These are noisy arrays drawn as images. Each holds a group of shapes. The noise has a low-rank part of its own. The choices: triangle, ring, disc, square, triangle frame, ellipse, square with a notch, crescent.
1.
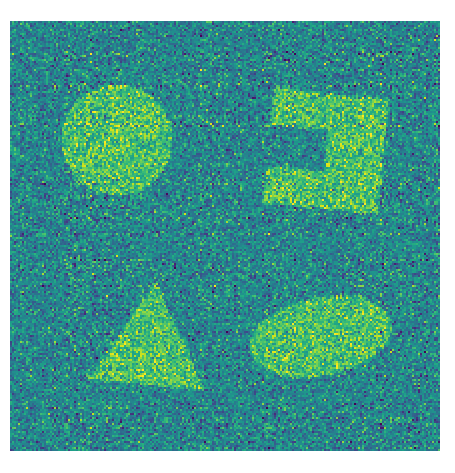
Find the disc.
top left
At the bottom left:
triangle
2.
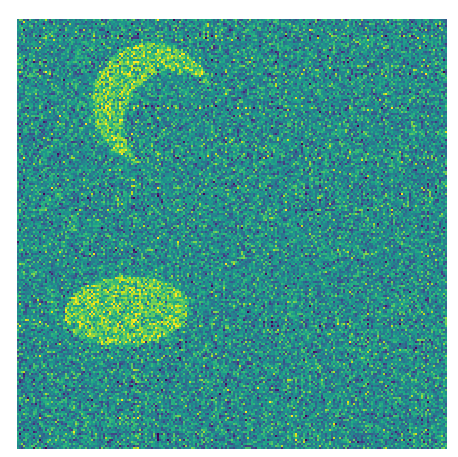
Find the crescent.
top left
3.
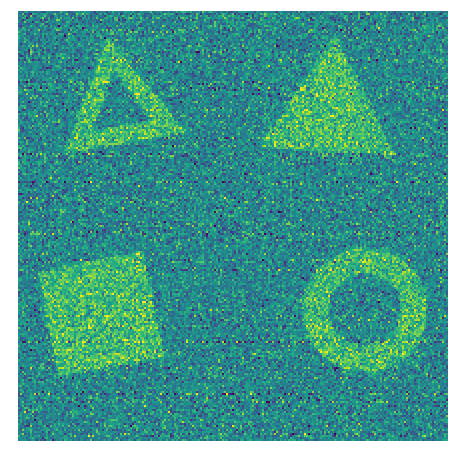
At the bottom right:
ring
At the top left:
triangle frame
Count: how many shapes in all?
4
